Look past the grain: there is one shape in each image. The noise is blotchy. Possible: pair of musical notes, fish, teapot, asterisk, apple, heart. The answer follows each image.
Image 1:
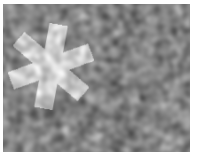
asterisk
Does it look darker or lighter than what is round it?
lighter
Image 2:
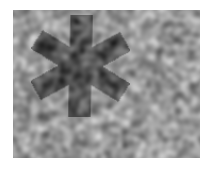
asterisk
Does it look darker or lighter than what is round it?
darker
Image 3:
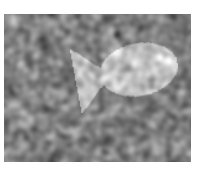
fish
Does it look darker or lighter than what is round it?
lighter
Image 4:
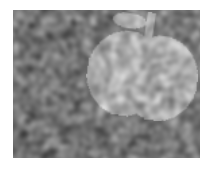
apple
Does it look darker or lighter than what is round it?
lighter
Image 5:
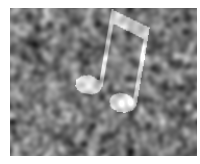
pair of musical notes
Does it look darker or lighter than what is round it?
lighter
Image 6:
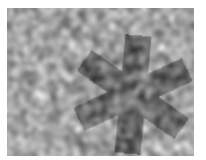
asterisk
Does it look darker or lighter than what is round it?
darker
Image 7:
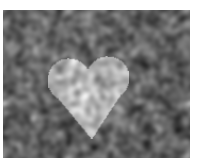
heart
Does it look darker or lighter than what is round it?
lighter
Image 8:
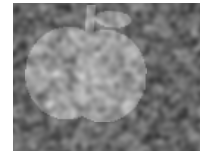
apple
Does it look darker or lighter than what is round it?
lighter
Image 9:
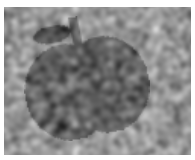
apple
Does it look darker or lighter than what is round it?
darker
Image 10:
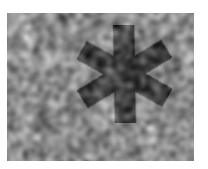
asterisk
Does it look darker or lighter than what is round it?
darker
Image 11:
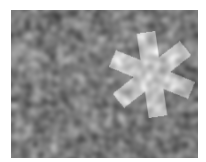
asterisk
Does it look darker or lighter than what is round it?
lighter
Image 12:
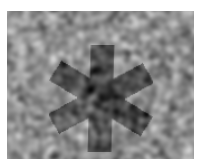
asterisk
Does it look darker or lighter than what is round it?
darker
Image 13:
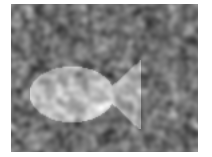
fish
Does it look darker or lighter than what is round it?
lighter
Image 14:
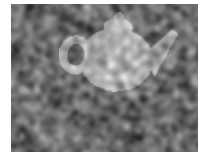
teapot
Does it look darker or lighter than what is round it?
lighter
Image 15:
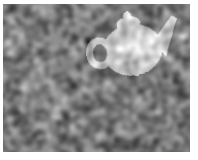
teapot
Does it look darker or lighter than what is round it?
lighter
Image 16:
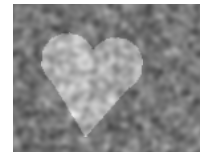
heart
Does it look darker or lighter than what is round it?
lighter
